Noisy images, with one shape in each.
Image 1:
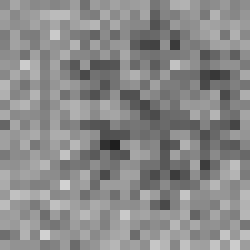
snowflake
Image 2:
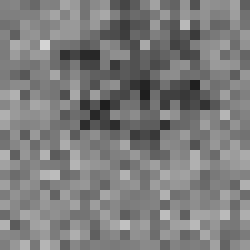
snowflake
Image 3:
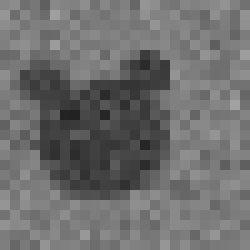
bear's head
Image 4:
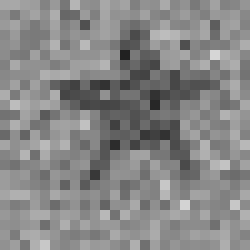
star
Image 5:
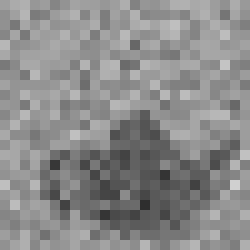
teapot
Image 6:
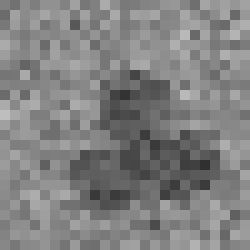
club
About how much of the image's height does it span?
two thirds
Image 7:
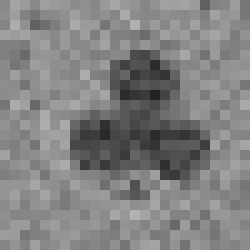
club
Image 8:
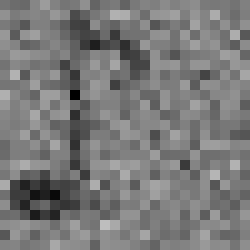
musical note
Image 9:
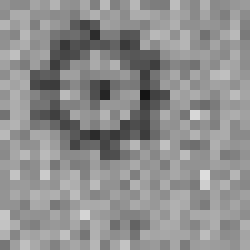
gear
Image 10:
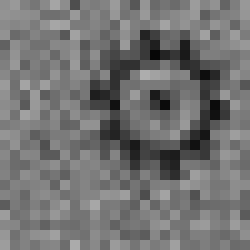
gear
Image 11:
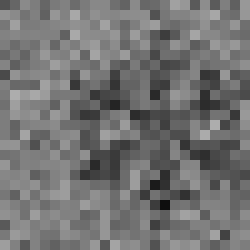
snowflake
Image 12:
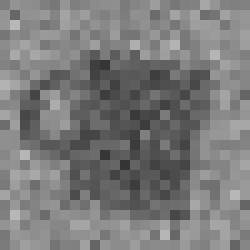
cup
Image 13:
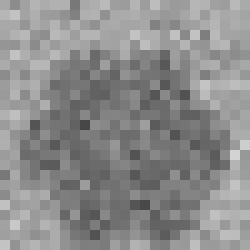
flower
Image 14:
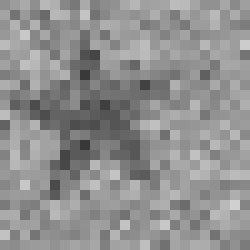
star
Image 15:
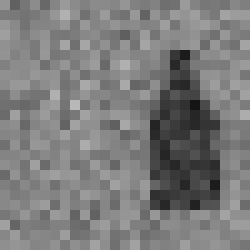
bottle
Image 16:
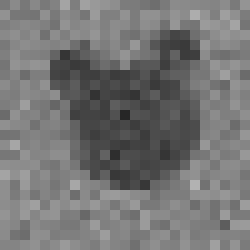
bear's head
